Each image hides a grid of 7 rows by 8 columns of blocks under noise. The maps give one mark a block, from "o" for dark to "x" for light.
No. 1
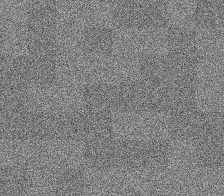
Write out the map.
x o x x o o x o
x o x o x x o x
o o x x x o o x
o x x o o o o x
o o o o x x o o
x x x o o o x o
o x o x x x x x
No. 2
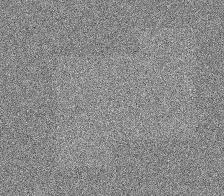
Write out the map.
o o o o o o o o
o o o o o x x o
o o x x x x x o
o o x x x x x o
o o x x x x x o
o o x x o o o o
o o o o o o o o
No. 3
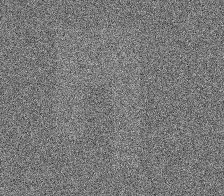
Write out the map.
o o o o o o o o
o o x x x o o o
o o x x x o o o
o o x o x o o o
o o x o x o o o
o o o o x o o o
o o o o o o o o
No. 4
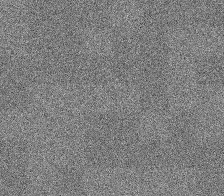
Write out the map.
x o o o x o o o
x o o x o o x x
o o o o o o x o
o x x x x o x x
x x x o o x o x
o x x o o o o o
o x o x x x x o
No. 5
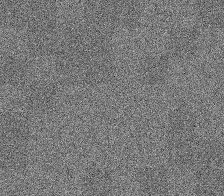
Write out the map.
o o x o o x x o
x o o o x x o x
o x o o x o x x
x o x x x x x x
o x x x x x o x
o x x x x x o o
x x x o x o x o
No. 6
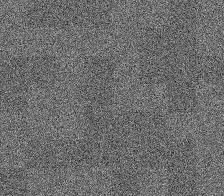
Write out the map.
x o o o x x o x
x x x x x o o x
o o x o x o o o
o x x o x x o x
x x x o o o x x
x o o o o o o x
o x x x o x o x
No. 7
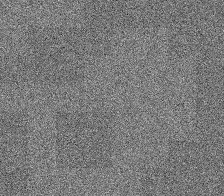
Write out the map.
x x x o o o o o
x o o o x x o o
o o o x x x x o
x x x x x x x o
o x o o x x x o
o x o o x x o o
o x x x x o o o
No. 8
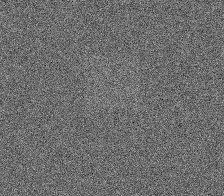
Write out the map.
o o o o o o o o
o o o o o o o o
o o o x x o o o
o o o x x o o o
o o o o o o o o
o o o o o o o o
o o o o o o o o
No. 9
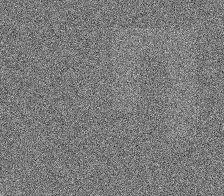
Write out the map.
o o o o o o o o
o o o o x x x o
o o o o x o x o
o o o o x o x o
o o o o o o x o
o o o o o o o o
o o o o o o o o
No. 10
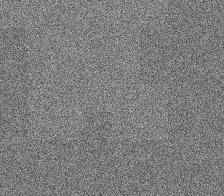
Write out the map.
x x x x x x o o
o x x x x o o o
o x x x x o o o
o x x x x x o o
o x x o x x o o
o o o o o o o o
o o o o o o o o
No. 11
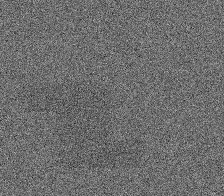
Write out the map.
x x x x x x x x
x x x x x x x x
x x x x x x x x
x o o o x x x x
x x o o x x x x
x x o o o x x x
x x x x x x x x
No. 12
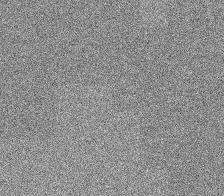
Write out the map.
o o o o o x o o
o o o o o o o o
o o o o o o o o
o o x x o o o o
o o x x x o o o
x x x x x o o o
x x x x x x o o
